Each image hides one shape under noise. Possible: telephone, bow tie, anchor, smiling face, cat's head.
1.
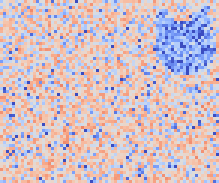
cat's head
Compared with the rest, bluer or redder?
bluer
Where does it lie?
top right
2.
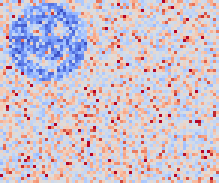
smiling face
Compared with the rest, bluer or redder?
bluer
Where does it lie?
top left
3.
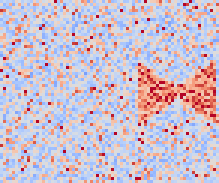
bow tie
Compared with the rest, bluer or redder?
redder
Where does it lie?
middle right
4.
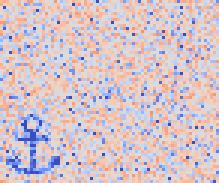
anchor
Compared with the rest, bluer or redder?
bluer
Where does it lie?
bottom left
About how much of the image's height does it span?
a third
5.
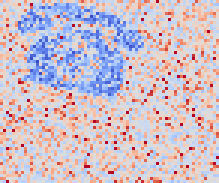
telephone
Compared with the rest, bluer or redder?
bluer
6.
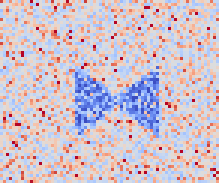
bow tie
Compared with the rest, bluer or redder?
bluer
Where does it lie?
centre
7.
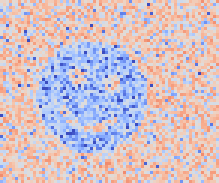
smiling face
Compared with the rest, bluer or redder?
bluer
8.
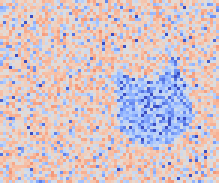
cat's head
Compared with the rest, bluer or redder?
bluer
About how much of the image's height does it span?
half
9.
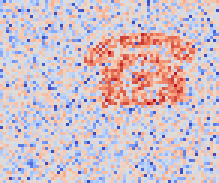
telephone
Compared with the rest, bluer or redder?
redder
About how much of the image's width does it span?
half
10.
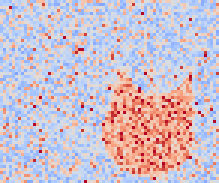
cat's head
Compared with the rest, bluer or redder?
redder
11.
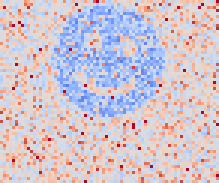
smiling face
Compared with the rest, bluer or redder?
bluer
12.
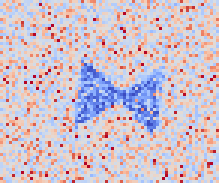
bow tie
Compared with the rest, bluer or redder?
bluer
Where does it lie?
centre
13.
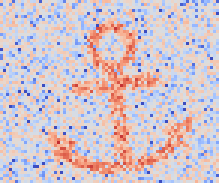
anchor
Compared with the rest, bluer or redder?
redder
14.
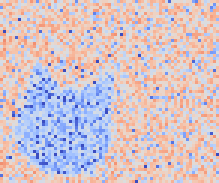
cat's head
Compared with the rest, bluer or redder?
bluer
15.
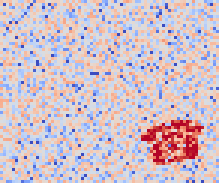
telephone
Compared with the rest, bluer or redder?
redder
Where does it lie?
bottom right
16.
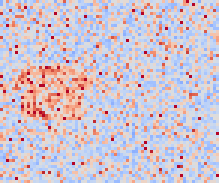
telephone
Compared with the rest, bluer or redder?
redder
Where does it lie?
middle left
